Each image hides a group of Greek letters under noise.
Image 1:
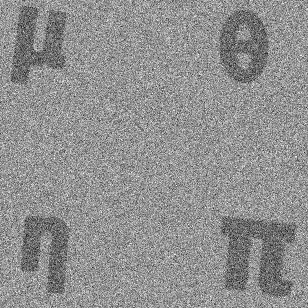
top left: mu; top right: theta; bottom left: eta; bottom right: pi
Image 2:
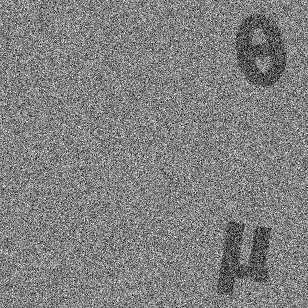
top right: theta; bottom right: mu
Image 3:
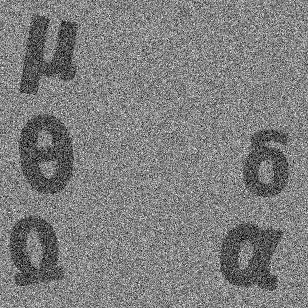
top left: mu; middle left: theta; middle right: delta; bottom left: omega; bottom right: alpha
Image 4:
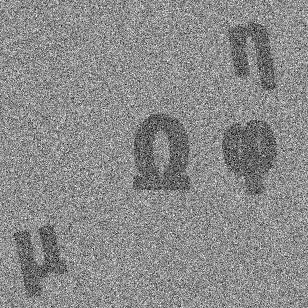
top right: eta; centre: omega; middle right: phi; bottom left: mu
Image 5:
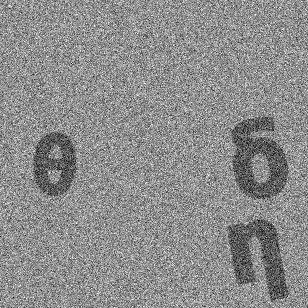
middle left: theta; middle right: delta; bottom right: eta
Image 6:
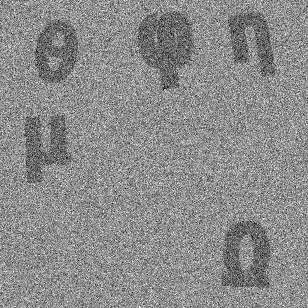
top left: theta; top middle: phi; top right: eta; middle left: mu; bottom right: omega
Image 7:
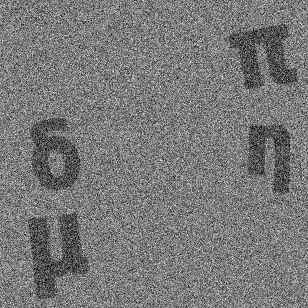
top right: pi; middle left: delta; middle right: eta; bottom left: mu
